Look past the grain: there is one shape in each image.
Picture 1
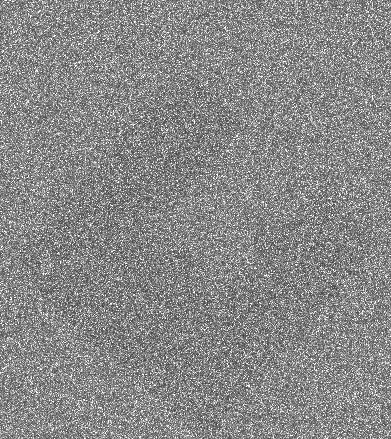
square with a notch
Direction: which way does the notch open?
up and right
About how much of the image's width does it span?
nearly all
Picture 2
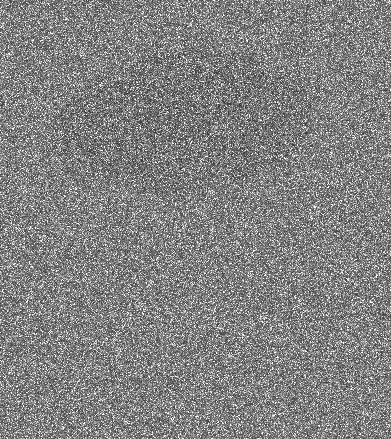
ellipse
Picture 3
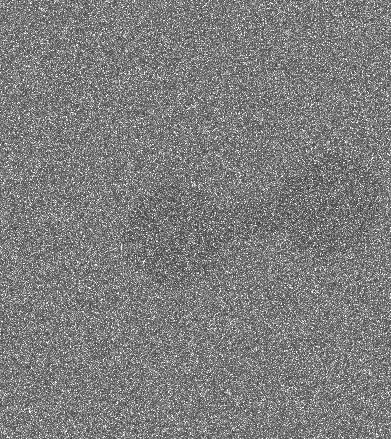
dumbbell
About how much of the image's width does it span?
two thirds
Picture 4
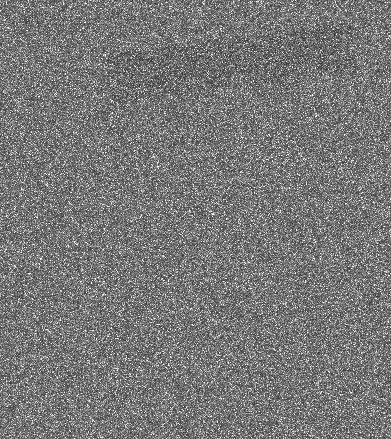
bar
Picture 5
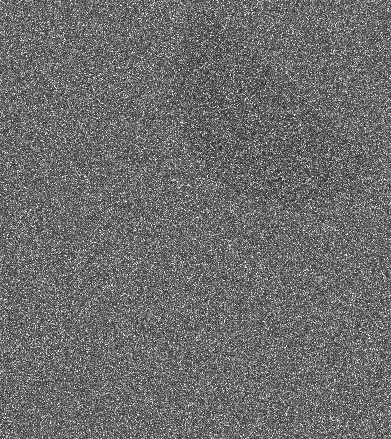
half disc
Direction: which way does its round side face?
down and left
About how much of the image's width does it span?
half
